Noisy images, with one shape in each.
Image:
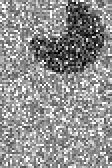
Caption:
dark disc with a wedge cut out
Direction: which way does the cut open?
up and left
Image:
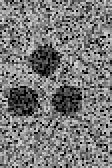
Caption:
dark three dots
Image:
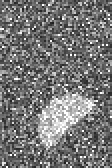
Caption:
light half disc
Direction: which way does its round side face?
up and left
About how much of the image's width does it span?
half
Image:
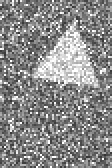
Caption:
light triangle
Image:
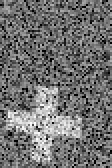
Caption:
light cross
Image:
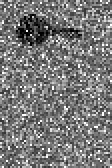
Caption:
dark lollipop
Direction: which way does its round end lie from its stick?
left
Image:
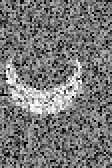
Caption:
light crescent
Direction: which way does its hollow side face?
up
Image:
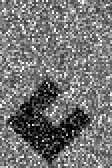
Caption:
dark square with a notch
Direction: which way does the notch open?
up and right
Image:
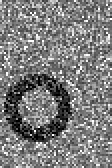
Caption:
dark ring
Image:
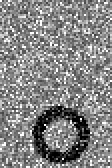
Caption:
dark ring
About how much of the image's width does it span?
half
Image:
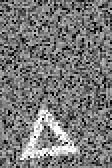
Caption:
light triangle frame
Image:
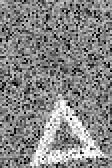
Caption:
light triangle frame
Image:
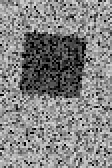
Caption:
dark square
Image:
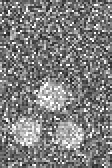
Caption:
light three dots
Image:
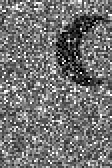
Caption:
dark crescent
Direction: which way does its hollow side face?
right
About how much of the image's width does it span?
half
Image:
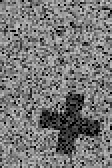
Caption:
dark cross
